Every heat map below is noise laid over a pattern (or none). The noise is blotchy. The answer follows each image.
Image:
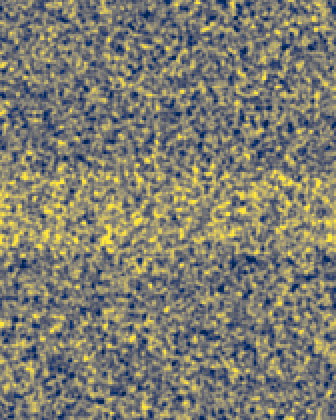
one horizontal stripe
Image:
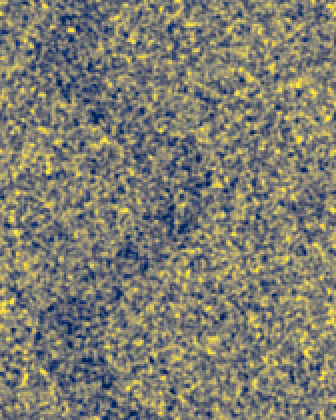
a wavy band
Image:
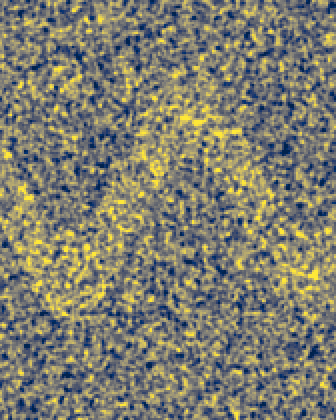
a wavy band
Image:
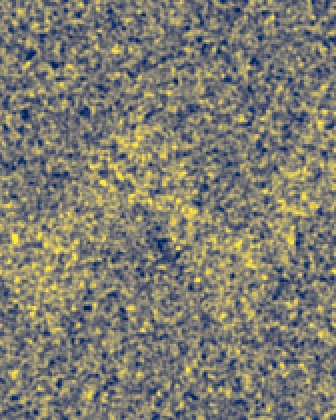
a wavy band
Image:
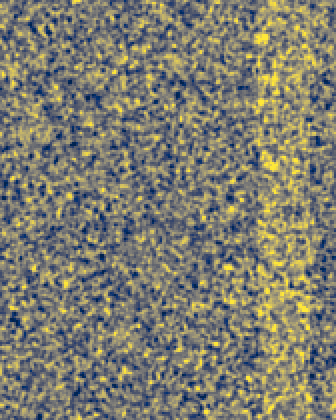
one vertical stripe
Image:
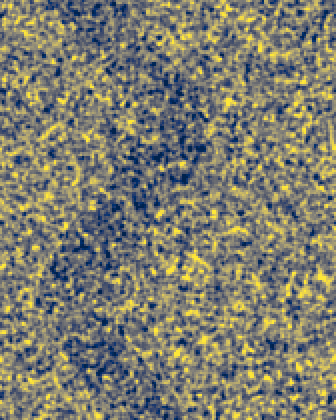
a wavy band
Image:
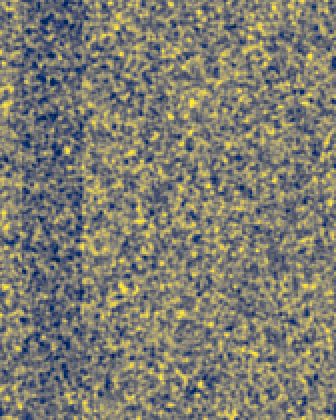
one vertical stripe
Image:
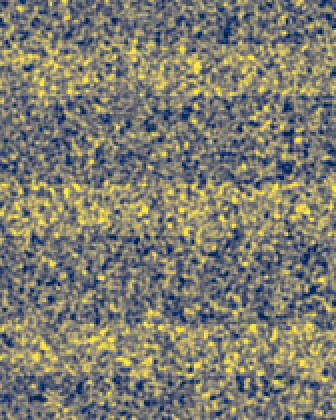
horizontal stripes
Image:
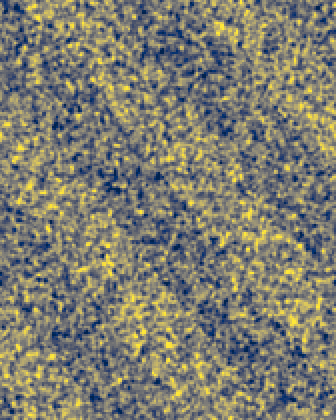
diagonal stripes
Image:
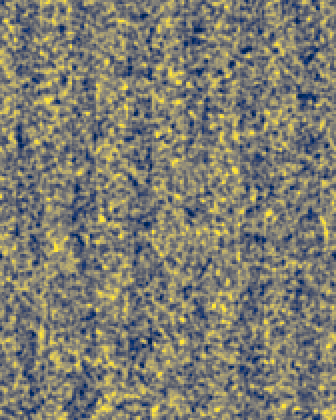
vertical stripes
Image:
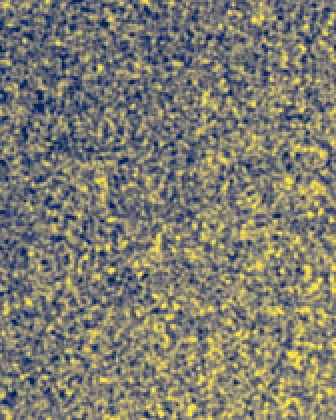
a smooth slope
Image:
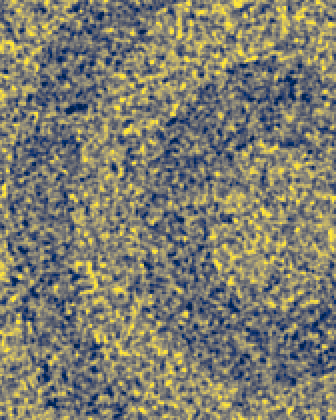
rings round one point
